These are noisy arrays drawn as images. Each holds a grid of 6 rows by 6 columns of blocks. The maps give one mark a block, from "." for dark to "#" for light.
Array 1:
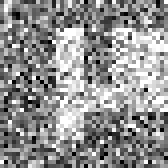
. . . . . .
. . # . # #
. . # . # #
. . # # # #
. . # . . .
. . . . . .
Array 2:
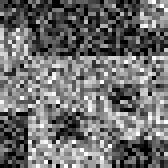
. . . . . #
# . . . . .
# # # # # #
# # # # . #
. # . # # #
. # # # . .
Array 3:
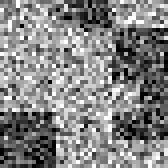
# # . . # #
# # # # . .
# # # # . .
# # # # # .
. . # # . .
. . # # # #
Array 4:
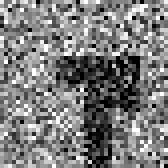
# # # # # #
# # # # # #
# # . . . #
# # # . . #
# # # . # #
# # # . # #
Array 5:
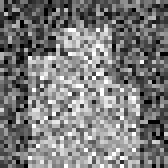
. . . . . .
. . # # . .
. # # # . .
. # # # # .
. # # # # .
. # # # # .
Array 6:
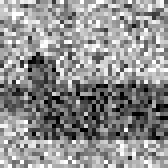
# # # # # #
# # # # # #
# . # # # #
. . . . . .
# . . . . .
# # # # # #
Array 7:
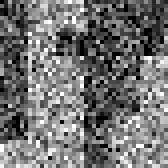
. # # . . .
. # . . . .
. # # . . #
. # # . . #
. # # . # #
# # # . # #
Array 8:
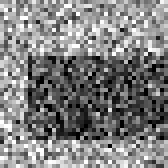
# # # # # #
# # # # # #
# . . . . .
# . . . . .
# . . . . .
# # # # # #
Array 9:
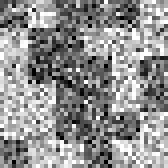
. # . . . #
# . . # # #
# . . . # .
# # . . # .
# # . . . #
. # # . # #
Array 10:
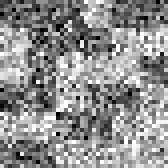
. . . # . .
# . . . # #
# . # # # .
. . # . . #
# # . . # #
. . # # # #
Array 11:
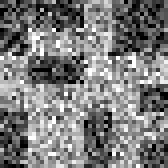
. . . # . .
. # # # . .
# . . # # #
# # # # # .
. # # . # #
. # # . # .
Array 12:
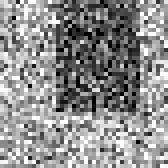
# # . . . #
# # . . . #
# # . . . #
# # . . . #
# # # # # #
# # # # # #
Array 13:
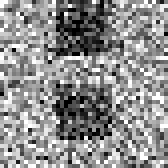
# # . . # #
# # . . # #
# # # # # #
# # . . # #
# # . . # #
# # # # # #
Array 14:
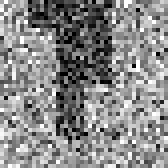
# . . . # #
# # . . # #
# # . . # #
# # . # # #
# # . # # #
# # # # # #
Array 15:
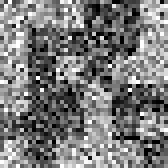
# # # . . #
# . . . . #
# . # . # #
# . . # . .
. . . # . #
# . # # # .
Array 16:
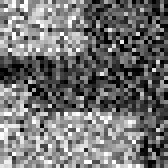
# # # . . .
# # # . . .
. . . . . .
# . . . . .
# # # # # .
# # # # # .
